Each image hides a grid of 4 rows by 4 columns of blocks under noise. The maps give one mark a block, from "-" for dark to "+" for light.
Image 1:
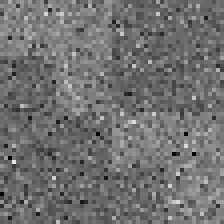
++--
-+--
--++
---+
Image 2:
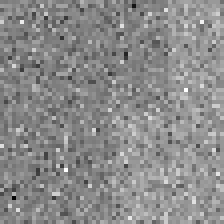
---+
---+
--++
--++
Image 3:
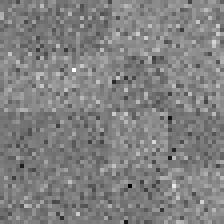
--++
++-+
--+-
---+
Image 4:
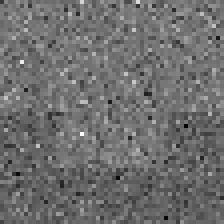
++++
++++
-++-
----
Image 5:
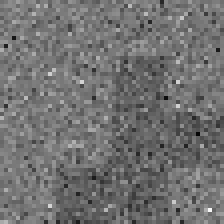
++++
++-+
++--
+--+
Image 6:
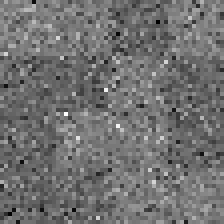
++-+
--+-
-++-
--++
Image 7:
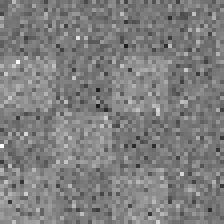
----
+-+-
-+--
+-+-
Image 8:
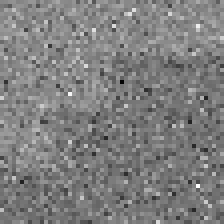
++++
++--
+---
----
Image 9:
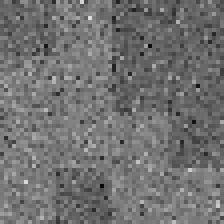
-+--
++--
+++-
+-++
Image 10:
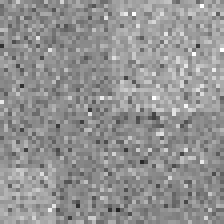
--++
--++
----
+---
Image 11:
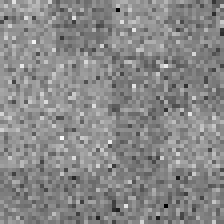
+-+-
++--
++-+
----
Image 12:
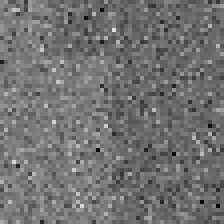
+---
++--
++--
++--
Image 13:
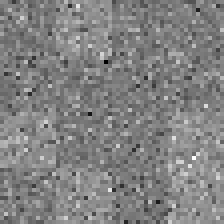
-+--
----
+--+
-+-+
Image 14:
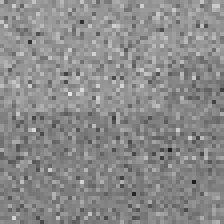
++++
+++-
----
----
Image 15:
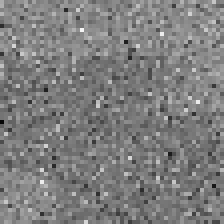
++++
---+
----
+---
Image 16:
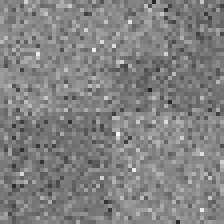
+++-
++--
--++
--++
